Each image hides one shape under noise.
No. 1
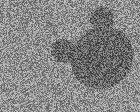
dark bear's head
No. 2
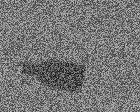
dark bottle
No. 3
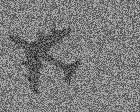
dark airplane
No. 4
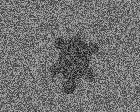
dark turtle
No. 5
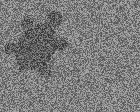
dark turtle
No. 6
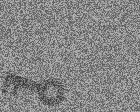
dark key, bottom left
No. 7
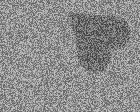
dark heart
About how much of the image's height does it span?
half
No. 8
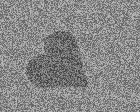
dark heart
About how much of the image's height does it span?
half
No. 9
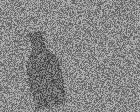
dark bottle
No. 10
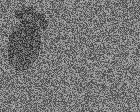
dark footprint
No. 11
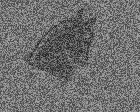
dark chess knight
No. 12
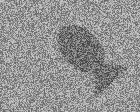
dark fish
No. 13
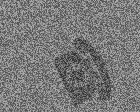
dark telephone
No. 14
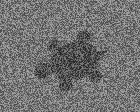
dark turtle
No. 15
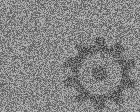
dark gear
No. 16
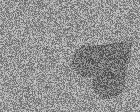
dark heart
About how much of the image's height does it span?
half
